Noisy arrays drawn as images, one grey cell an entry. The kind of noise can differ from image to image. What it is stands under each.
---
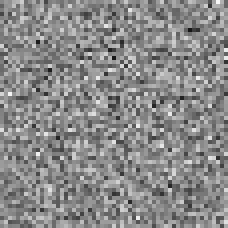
low rank plus noise
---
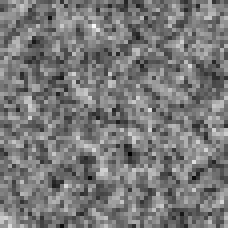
blotchy
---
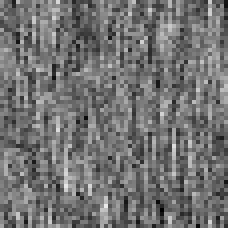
streaked along the columns
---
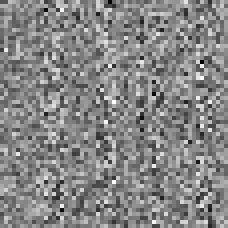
columns of uneven size
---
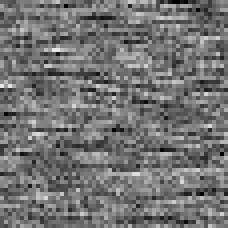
streaked along the rows
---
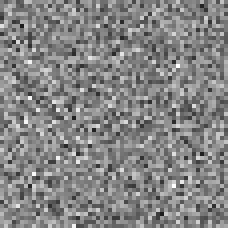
independent entries
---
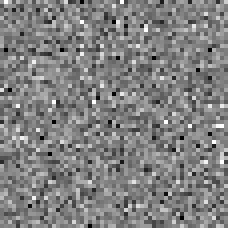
heavy tails
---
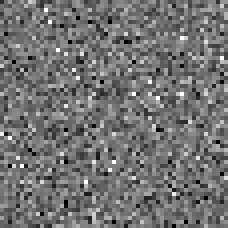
heavy tails
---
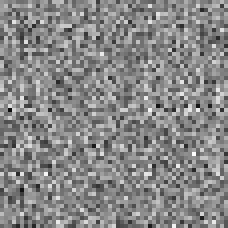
low rank plus noise
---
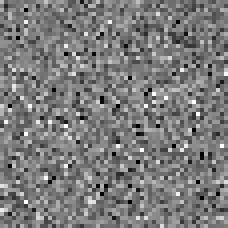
heavy tails
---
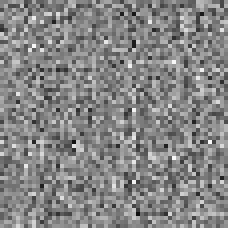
low rank plus noise
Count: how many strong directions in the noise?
five to eight
